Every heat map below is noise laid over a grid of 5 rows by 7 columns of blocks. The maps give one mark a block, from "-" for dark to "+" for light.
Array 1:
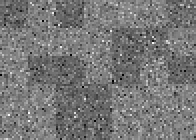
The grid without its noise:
- + - + + + -
+ + + + - - +
+ - - + - + -
+ + - - + + +
+ + - - + + +
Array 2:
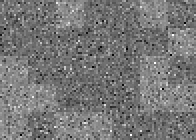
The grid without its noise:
- - + - - + -
- - - - - - +
+ - - - - + -
+ + - - - + +
+ - + + - - -
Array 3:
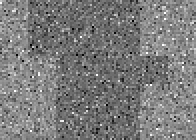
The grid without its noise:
+ - - - - + +
+ - - - - + +
+ + - - - - +
+ + - - - + +
+ + - - - + +
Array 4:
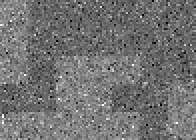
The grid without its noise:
+ - - - - - -
+ - - - - - -
+ - + + + - -
- - + + - - +
+ + + + + - +
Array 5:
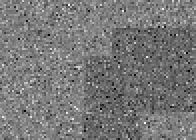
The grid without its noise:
+ + + + + + +
+ + + + - - -
+ + + - - - -
+ + + - - - -
+ + + - - + +
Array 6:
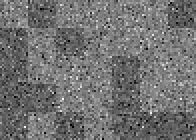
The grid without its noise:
+ - + + + + -
- + - + + + +
- + + + - + +
- - + + - + +
- + - + - - -
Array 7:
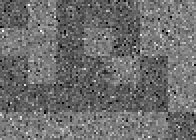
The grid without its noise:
- + - - - + +
+ + - + - + +
- + - - + - +
- - - - - - +
+ + + + + + -
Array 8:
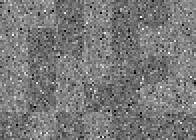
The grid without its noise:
+ + - + - - +
+ - - + - + +
+ - + + - - +
+ - + - - + +
- + - + - - -
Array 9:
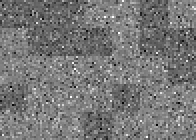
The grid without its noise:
- - - + + - +
+ - - - + - -
+ + + + + + -
- + + + - + +
+ + + - + + +
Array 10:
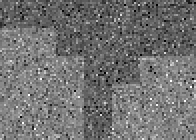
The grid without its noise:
- - - - - - -
+ + - - - - -
+ + + - - + +
+ + + - + + +
+ + + - + + +
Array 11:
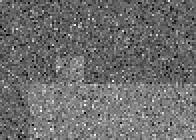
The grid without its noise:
- - - - - - -
- - - - - - -
- - + - - - -
- + + + + + +
- + + + + + +
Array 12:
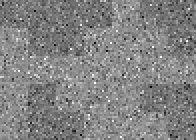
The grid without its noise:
- - - - + - -
+ - - + + + -
+ + + + + + +
+ - + + + - -
+ - - + + + -
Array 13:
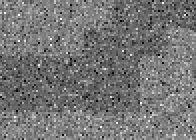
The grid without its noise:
+ + + + - - -
+ + + - - - +
- - - - - + +
- - - - - + +
+ + + + + + +
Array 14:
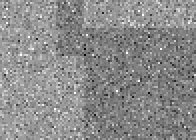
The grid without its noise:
+ + - + + + +
+ + - - - - -
+ + + - - - -
+ + + - - - -
+ + + - - - -
